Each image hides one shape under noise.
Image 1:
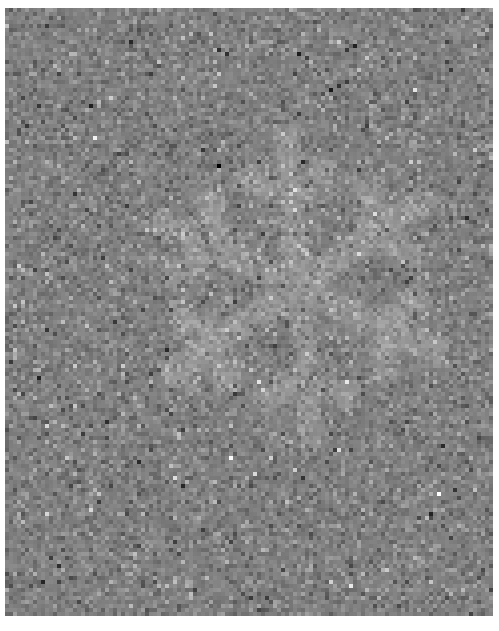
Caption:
light snowflake
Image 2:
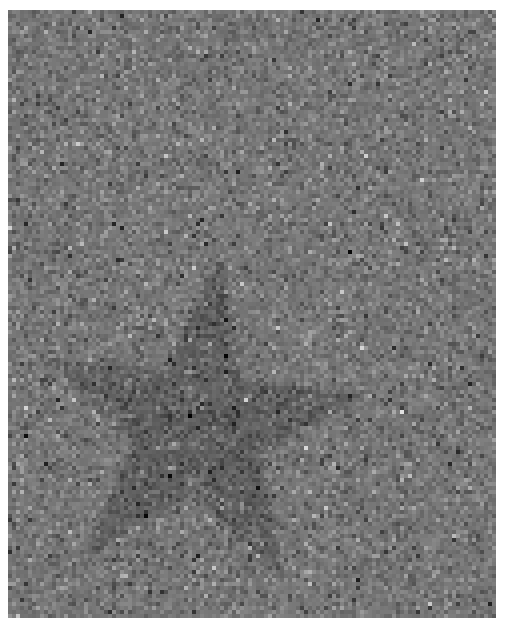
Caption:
dark star
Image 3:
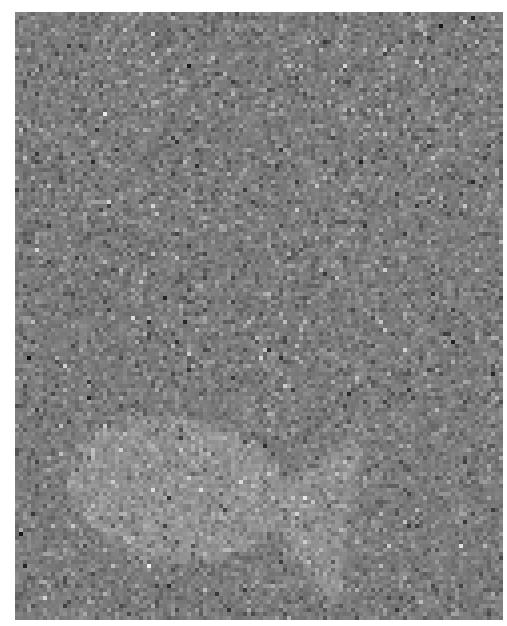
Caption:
light fish
